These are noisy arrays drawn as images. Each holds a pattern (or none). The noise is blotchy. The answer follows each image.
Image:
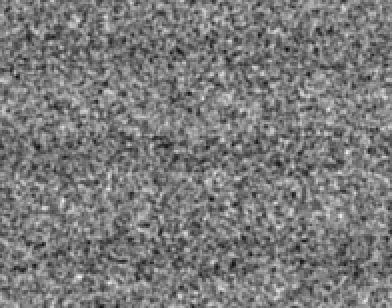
horizontal stripes
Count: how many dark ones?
3
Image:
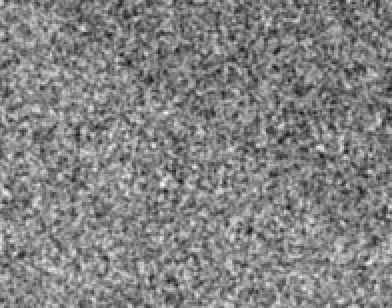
a sharp edge
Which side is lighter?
bottom left
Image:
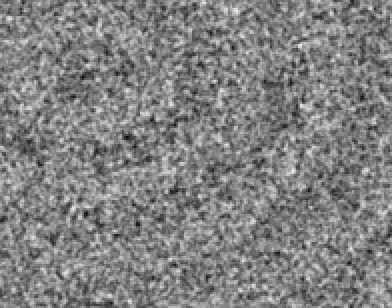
rings round one point
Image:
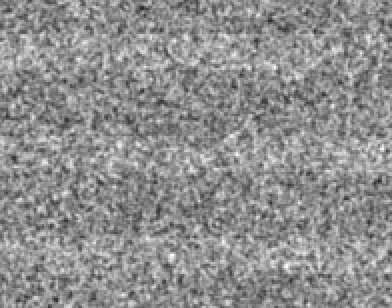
horizontal stripes
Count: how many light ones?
3
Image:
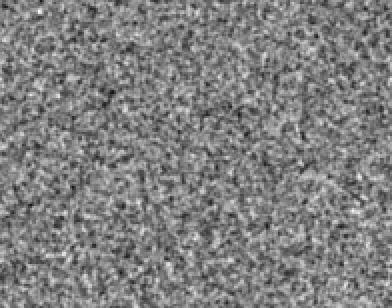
only noise
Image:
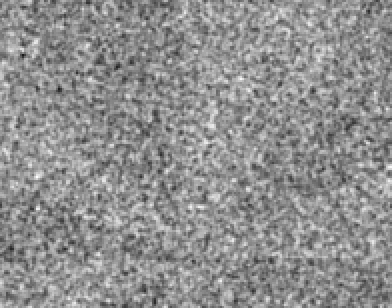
spokes from one point
